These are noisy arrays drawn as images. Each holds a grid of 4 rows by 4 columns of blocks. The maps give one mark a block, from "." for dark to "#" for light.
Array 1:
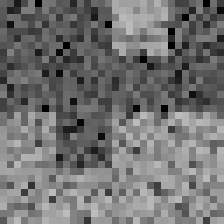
. . # .
. . . .
# . # #
# # # #
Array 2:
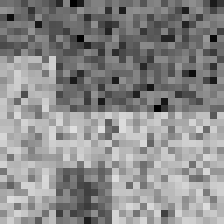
. . . .
# . . .
# # # #
# . # #
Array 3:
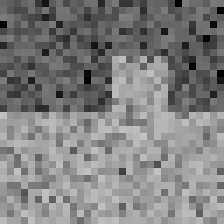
. . . .
. . # .
# # # #
# # # #
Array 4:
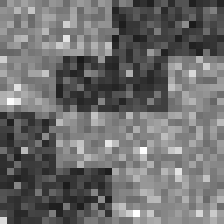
# # . .
# . . #
. # # #
. . # #
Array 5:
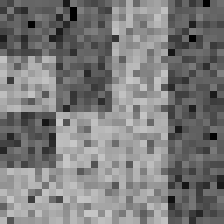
. . # .
# . # .
. # # .
# # # .
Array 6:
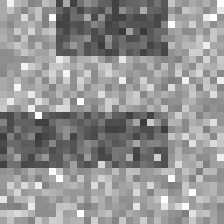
# . . #
# # # #
. . . #
# # # #
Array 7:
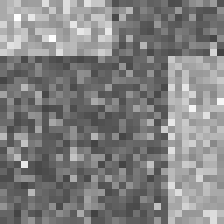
# # . .
. . . #
. . . #
. . . #
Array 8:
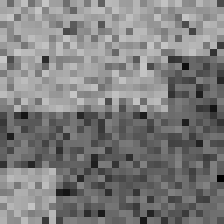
# # # #
# # # .
. . . .
# . . .
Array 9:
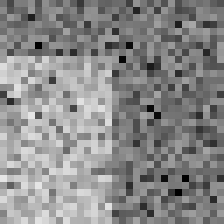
. . . .
# # . .
# # . .
# # . .
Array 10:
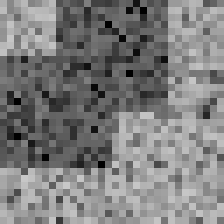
# . . #
. . . #
. . # #
# # # #
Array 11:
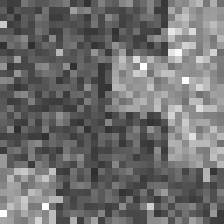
. . . #
. . # #
. . . #
# . . .
